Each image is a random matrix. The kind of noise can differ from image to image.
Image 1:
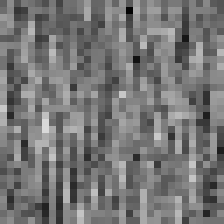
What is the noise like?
streaked along the columns
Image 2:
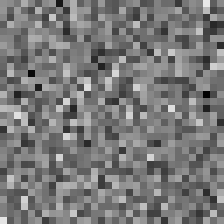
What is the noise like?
independent entries
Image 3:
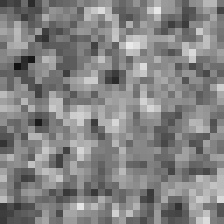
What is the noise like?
blotchy
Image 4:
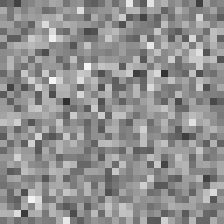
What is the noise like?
independent entries
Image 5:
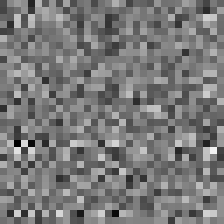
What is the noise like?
low rank plus noise
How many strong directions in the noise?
one
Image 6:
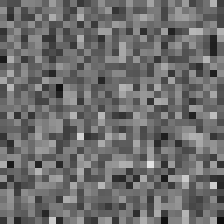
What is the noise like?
low rank plus noise
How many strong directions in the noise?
five to eight
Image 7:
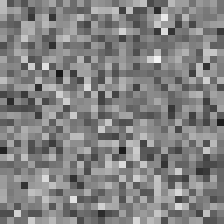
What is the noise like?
independent entries
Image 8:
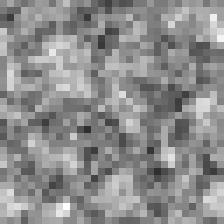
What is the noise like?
blotchy
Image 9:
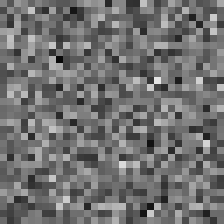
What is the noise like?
independent entries
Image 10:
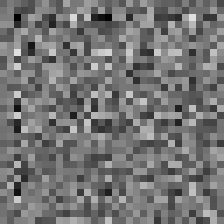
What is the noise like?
low rank plus noise
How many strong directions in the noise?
one
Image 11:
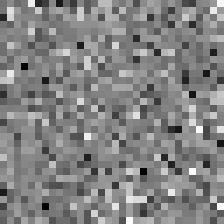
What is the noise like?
heavy tails
